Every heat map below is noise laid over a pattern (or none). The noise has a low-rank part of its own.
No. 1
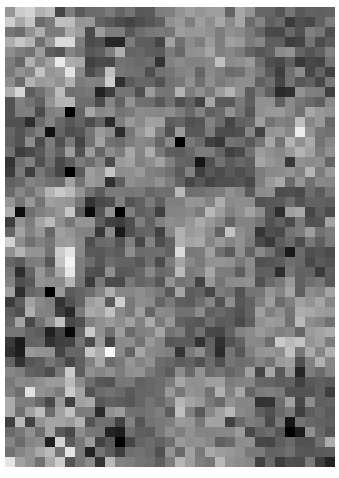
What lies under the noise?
a checkerboard
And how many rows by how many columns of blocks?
5 by 4
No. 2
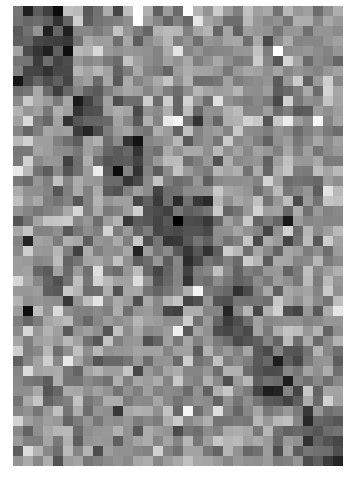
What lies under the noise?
blocks along the diagonal
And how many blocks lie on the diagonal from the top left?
7
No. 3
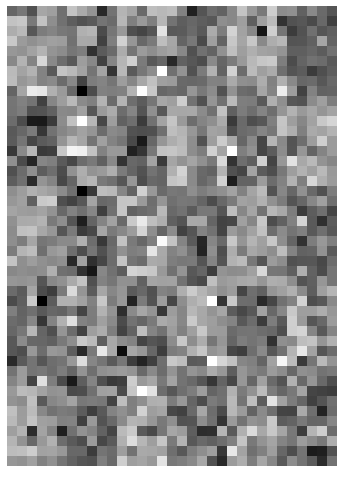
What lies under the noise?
a checkerboard
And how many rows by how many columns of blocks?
5 by 6
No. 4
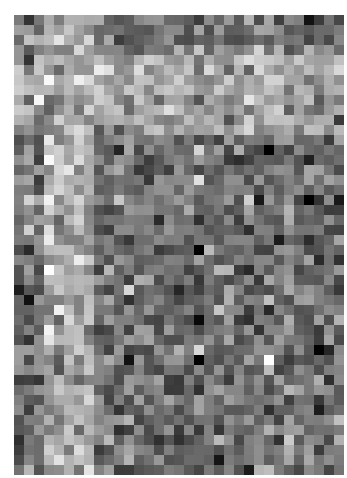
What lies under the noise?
bands of rows crossing bands of columns
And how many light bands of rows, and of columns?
1 and 1
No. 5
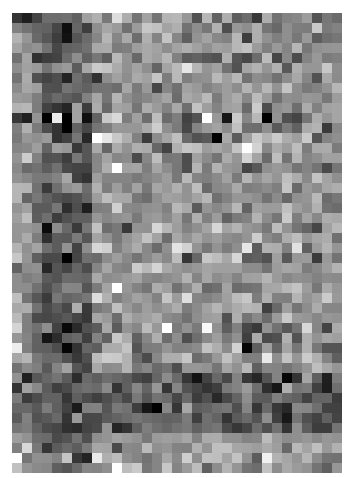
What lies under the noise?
bands of rows crossing bands of columns
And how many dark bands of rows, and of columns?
1 and 1
